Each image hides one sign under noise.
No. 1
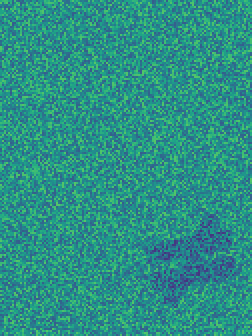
not-equal sign
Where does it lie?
bottom right
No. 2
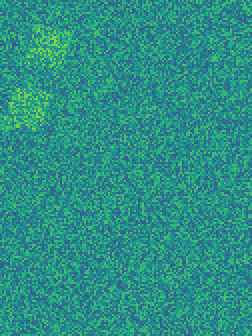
colon
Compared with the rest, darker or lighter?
lighter
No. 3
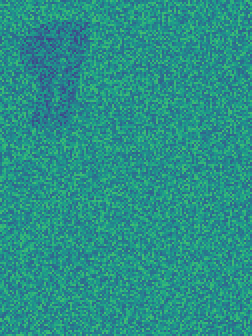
pilcrow
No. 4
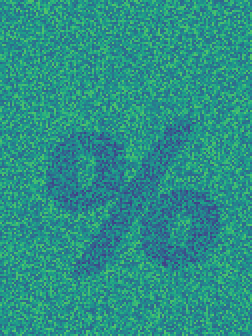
percent sign
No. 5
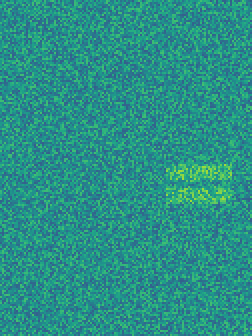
equals sign
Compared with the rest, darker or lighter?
lighter
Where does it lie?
middle right
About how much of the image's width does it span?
a quarter
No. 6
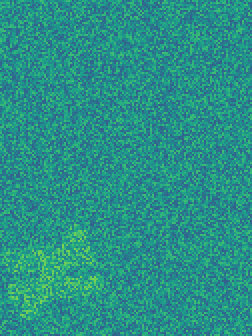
not-equal sign
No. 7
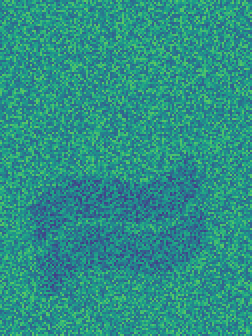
approximately sign
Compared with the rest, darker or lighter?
darker
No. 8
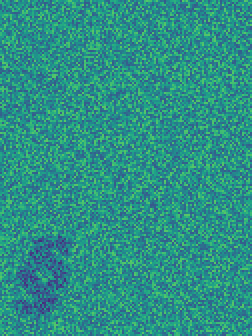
section sign
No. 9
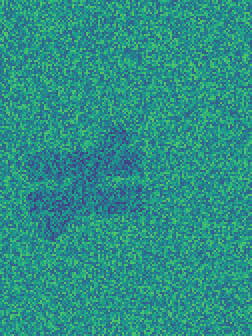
not-equal sign
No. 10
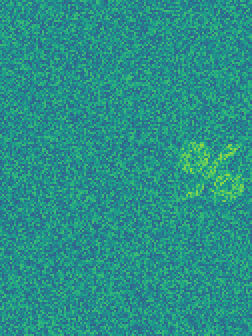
percent sign
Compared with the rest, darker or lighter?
lighter
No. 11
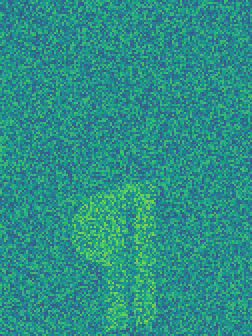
pilcrow
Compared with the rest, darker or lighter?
lighter
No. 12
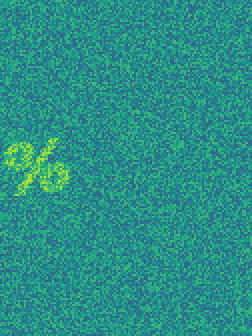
percent sign
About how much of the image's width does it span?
a quarter
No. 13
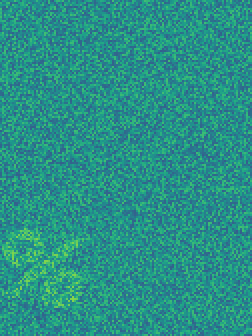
percent sign
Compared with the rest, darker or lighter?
lighter
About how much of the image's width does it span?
a third
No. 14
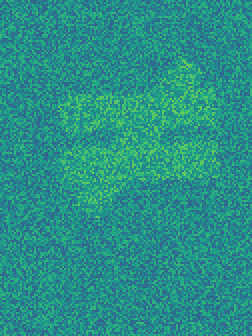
not-equal sign
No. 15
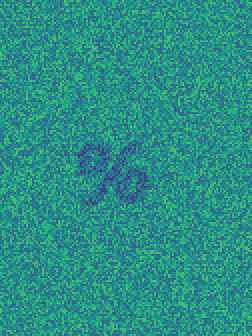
percent sign
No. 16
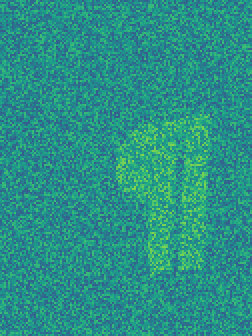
pilcrow
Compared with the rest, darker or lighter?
lighter
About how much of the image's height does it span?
half
